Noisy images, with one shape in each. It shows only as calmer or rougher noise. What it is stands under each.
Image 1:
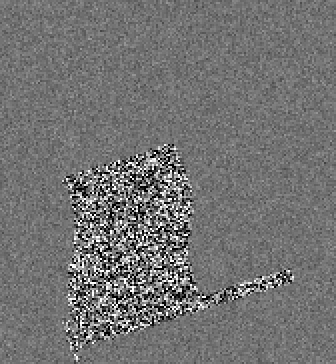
flag
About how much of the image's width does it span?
two thirds
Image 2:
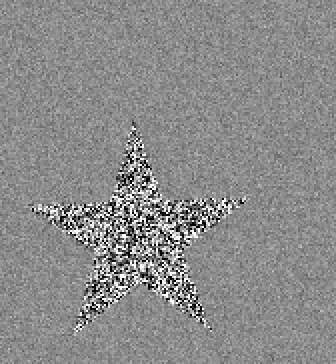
star
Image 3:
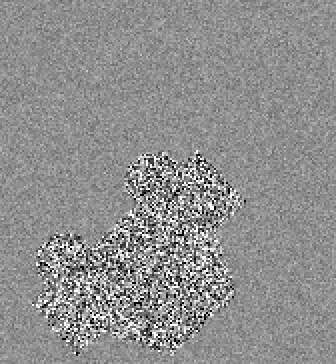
car
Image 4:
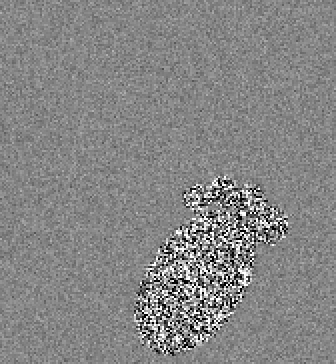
footprint
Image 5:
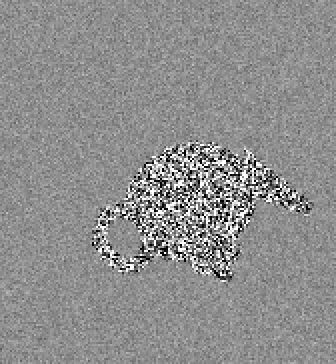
teapot
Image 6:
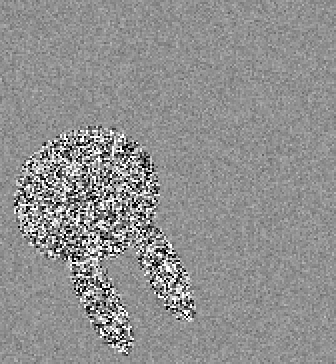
rabbit's head
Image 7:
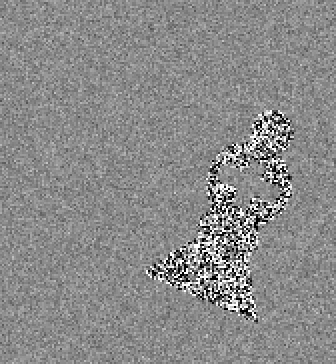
chess bishop
